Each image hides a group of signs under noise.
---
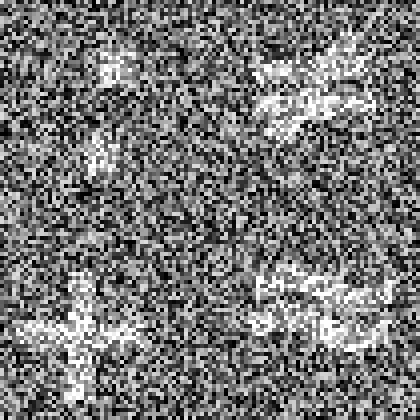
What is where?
top left: colon; top right: not-equal sign; bottom left: plus sign; bottom right: approximately sign
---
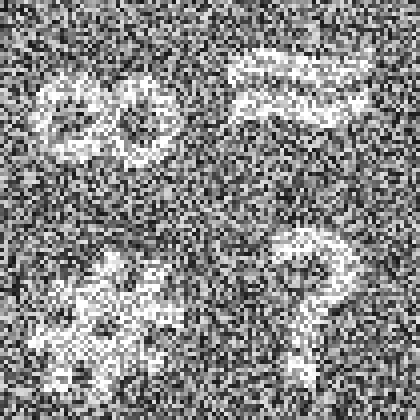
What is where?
top left: infinity sign; top right: approximately sign; bottom left: hash sign; bottom right: question mark
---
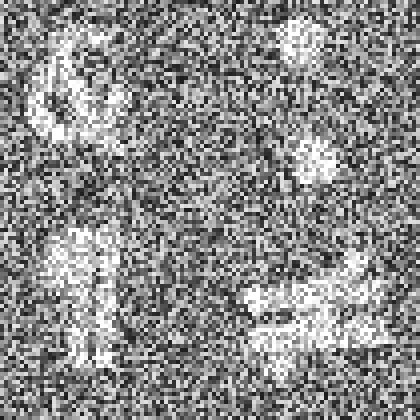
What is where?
top left: ampersand; top right: colon; bottom left: pilcrow; bottom right: not-equal sign
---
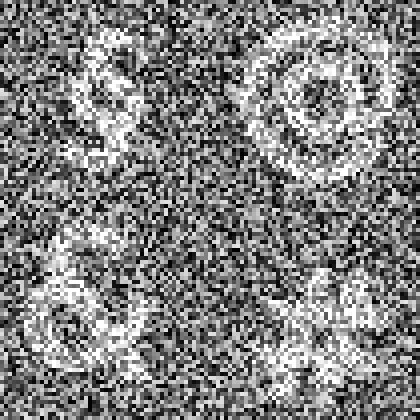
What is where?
top left: section sign; top right: at sign; bottom left: ampersand; bottom right: hash sign
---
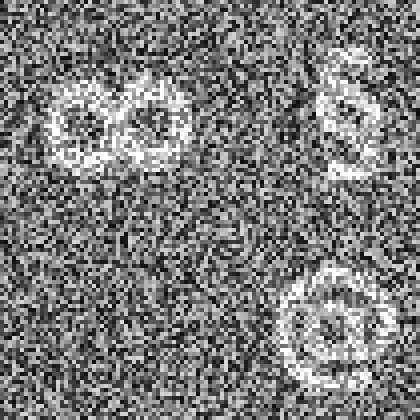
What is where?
top left: infinity sign; top right: section sign; bottom right: at sign
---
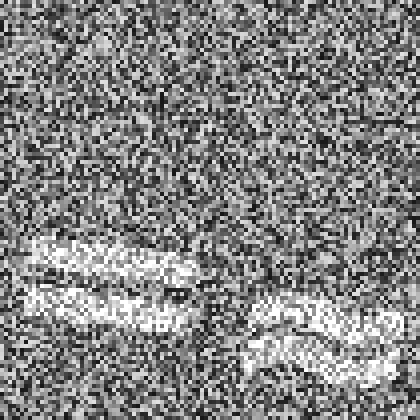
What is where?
bottom left: equals sign; bottom right: approximately sign
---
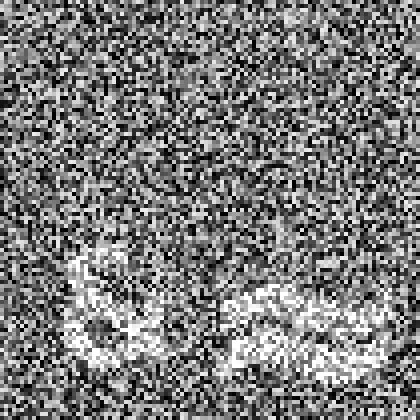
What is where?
bottom left: ampersand; bottom right: approximately sign
